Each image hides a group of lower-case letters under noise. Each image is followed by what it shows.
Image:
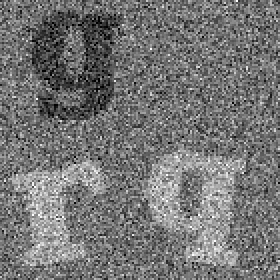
top left: dark g; bottom left: light r; bottom right: light q
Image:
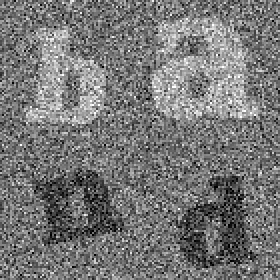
top left: light b; top right: light a; bottom left: dark n; bottom right: dark d
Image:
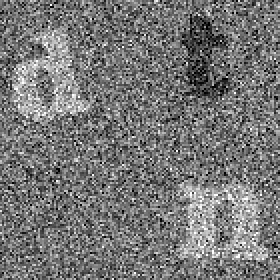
top left: light d; top right: dark t; bottom right: light n
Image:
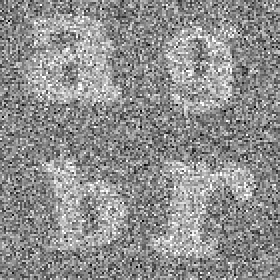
top left: light a; top right: light g; bottom left: light b; bottom right: light r
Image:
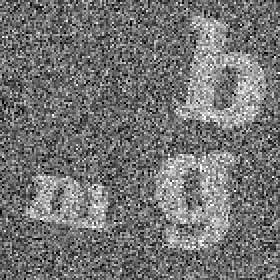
top right: light b; bottom left: light m; bottom right: light g
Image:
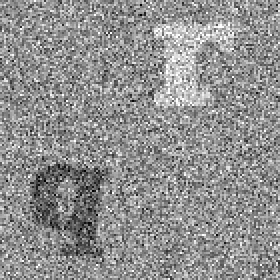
top right: light r; bottom left: dark q
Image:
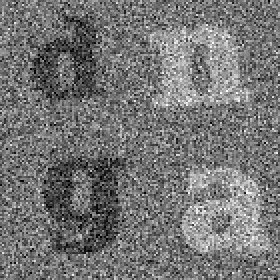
top left: dark d; top right: light n; bottom left: dark g; bottom right: light a
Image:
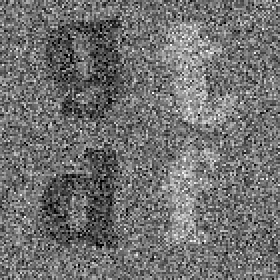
top left: dark g; top right: light t; bottom left: dark d; bottom right: light f
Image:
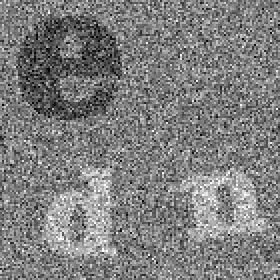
top left: dark e; bottom left: light d; bottom right: light n
